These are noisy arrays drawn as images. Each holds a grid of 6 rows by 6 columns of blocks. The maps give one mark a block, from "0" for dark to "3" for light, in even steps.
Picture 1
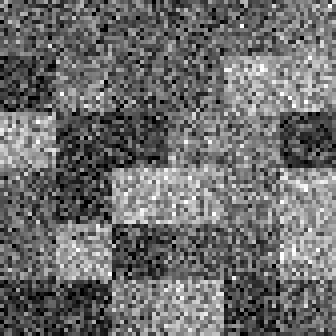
111112
021133
300220
103323
130113
002301
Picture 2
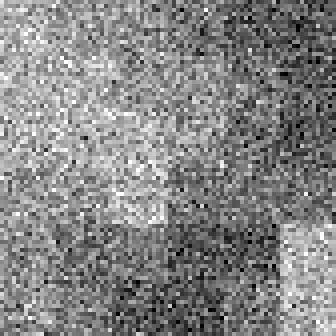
322100
332210
333210
223111
211003
210013
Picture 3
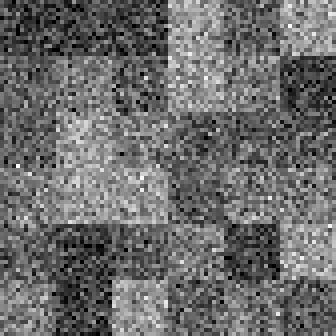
000313
121320
132111
233122
101203
203121
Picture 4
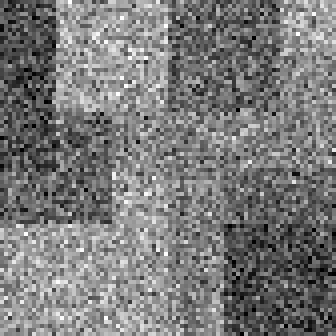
033113
033112
012222
113211
333200
333200
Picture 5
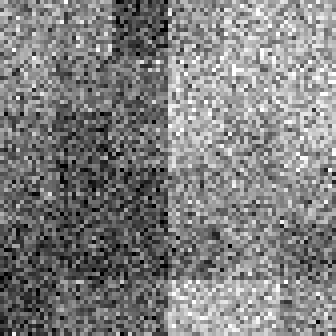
220233
211333
101323
100222
000121
011332
